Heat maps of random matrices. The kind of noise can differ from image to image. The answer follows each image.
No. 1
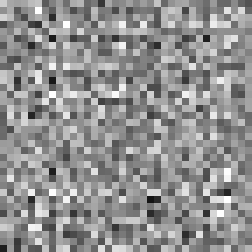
low rank plus noise
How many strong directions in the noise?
two
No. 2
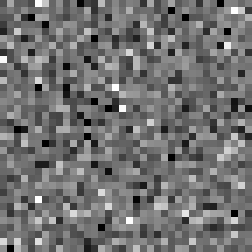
heavy tails
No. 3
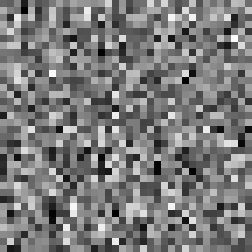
low rank plus noise
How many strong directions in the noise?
five to eight
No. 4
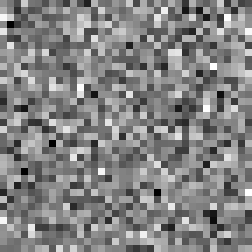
independent entries
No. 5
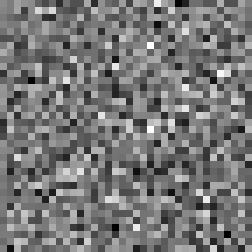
low rank plus noise
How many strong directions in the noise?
five to eight
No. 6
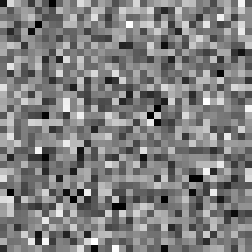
independent entries
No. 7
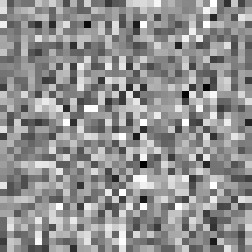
low rank plus noise
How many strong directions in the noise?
three or four
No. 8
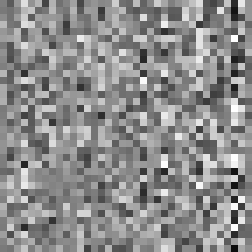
columns of uneven size
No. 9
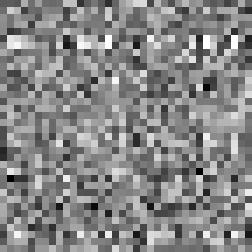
low rank plus noise
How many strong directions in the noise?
one
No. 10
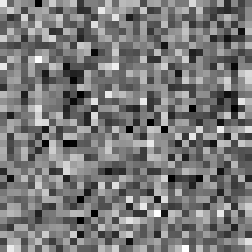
low rank plus noise
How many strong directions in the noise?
five to eight
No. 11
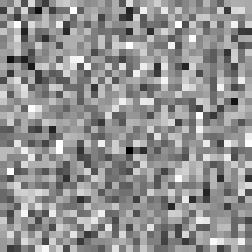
independent entries
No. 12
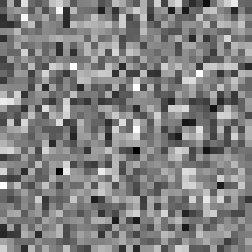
low rank plus noise
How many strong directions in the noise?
five to eight
